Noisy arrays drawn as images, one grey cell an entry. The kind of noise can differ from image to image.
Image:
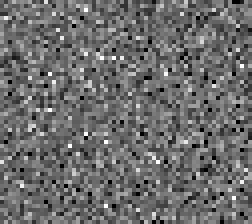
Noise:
heavy tails
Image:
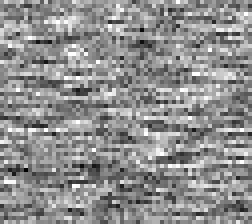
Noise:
streaked along the rows
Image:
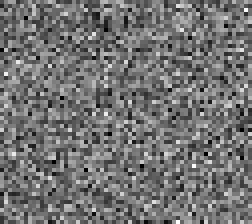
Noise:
low rank plus noise
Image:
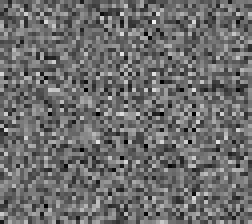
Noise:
low rank plus noise
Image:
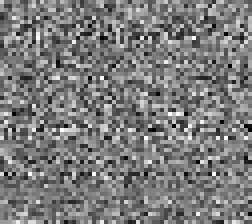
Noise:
rows of uneven size
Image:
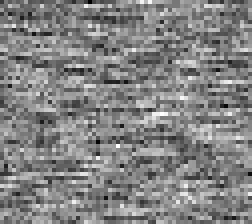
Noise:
streaked along the rows
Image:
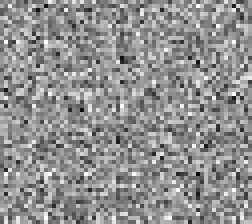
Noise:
low rank plus noise
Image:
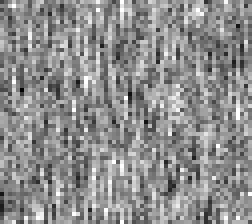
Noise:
streaked along the columns
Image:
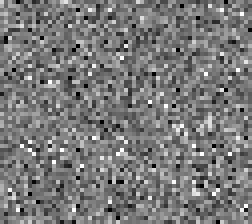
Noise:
heavy tails
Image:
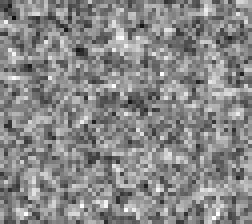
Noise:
blotchy
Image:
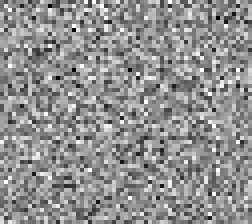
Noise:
low rank plus noise
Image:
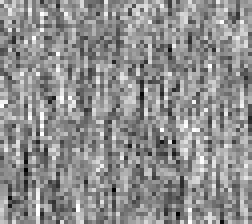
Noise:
streaked along the columns
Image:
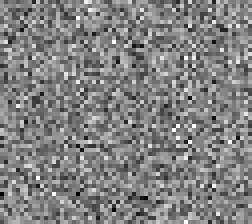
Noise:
low rank plus noise
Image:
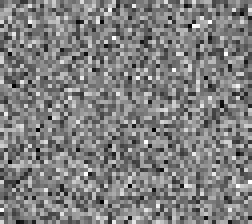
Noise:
independent entries
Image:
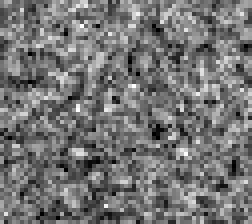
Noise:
blotchy
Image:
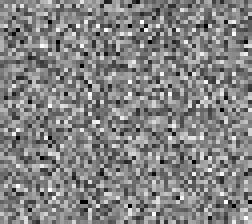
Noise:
low rank plus noise
